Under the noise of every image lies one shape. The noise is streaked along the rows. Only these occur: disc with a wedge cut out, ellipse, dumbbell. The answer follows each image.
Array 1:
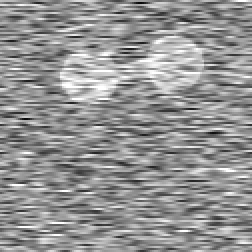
dumbbell
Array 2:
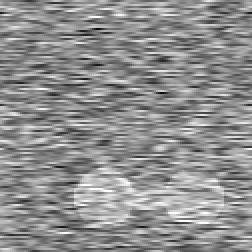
dumbbell
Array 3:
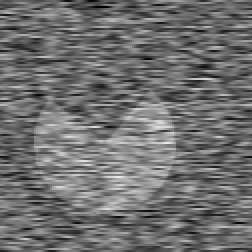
disc with a wedge cut out
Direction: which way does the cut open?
up
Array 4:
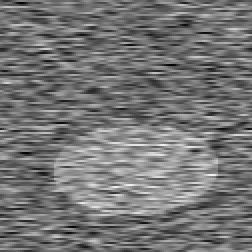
ellipse
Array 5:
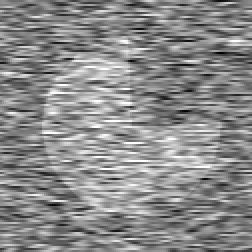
disc with a wedge cut out
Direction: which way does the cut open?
up and right
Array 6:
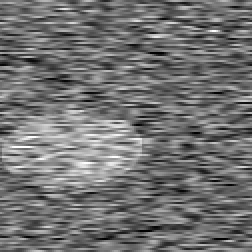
ellipse
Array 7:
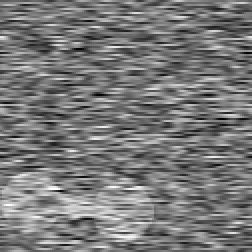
dumbbell
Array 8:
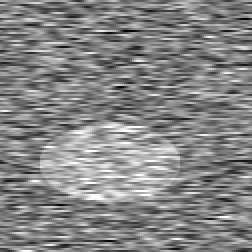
ellipse
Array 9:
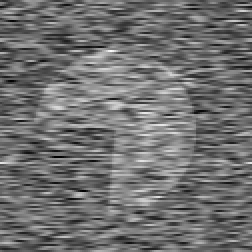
disc with a wedge cut out
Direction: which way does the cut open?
down and left
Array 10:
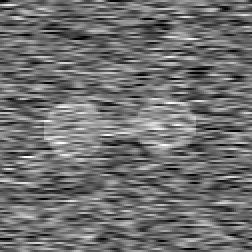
dumbbell
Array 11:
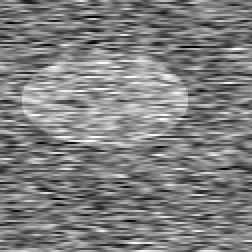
ellipse
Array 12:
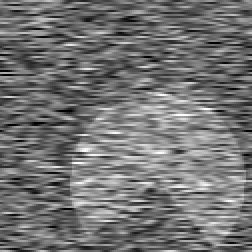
disc with a wedge cut out
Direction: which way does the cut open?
down
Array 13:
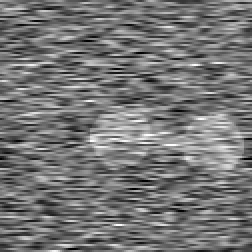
dumbbell
